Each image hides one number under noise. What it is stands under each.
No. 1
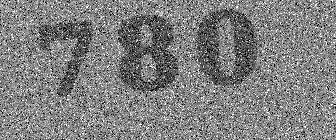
780
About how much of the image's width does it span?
two thirds
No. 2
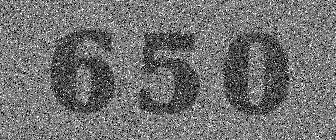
650
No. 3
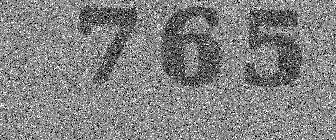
765
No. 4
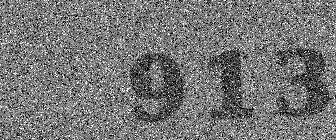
913
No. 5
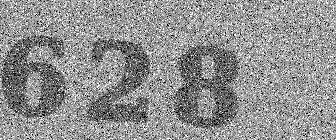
628
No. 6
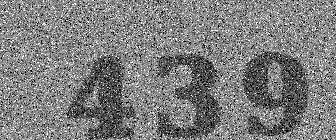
439
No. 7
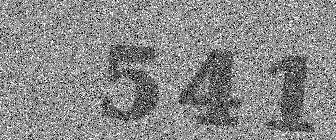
541
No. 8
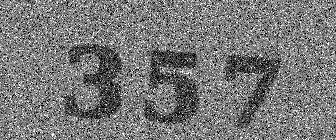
357
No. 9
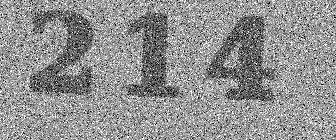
214
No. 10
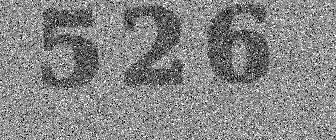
526
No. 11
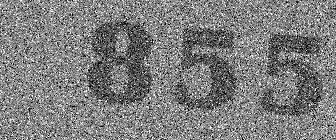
855
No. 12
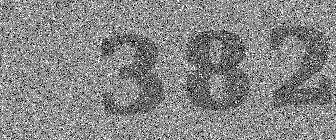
382
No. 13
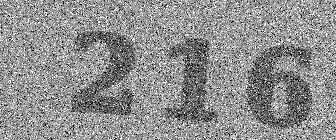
216
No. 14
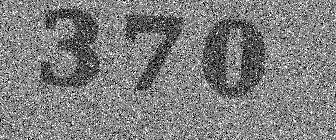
370
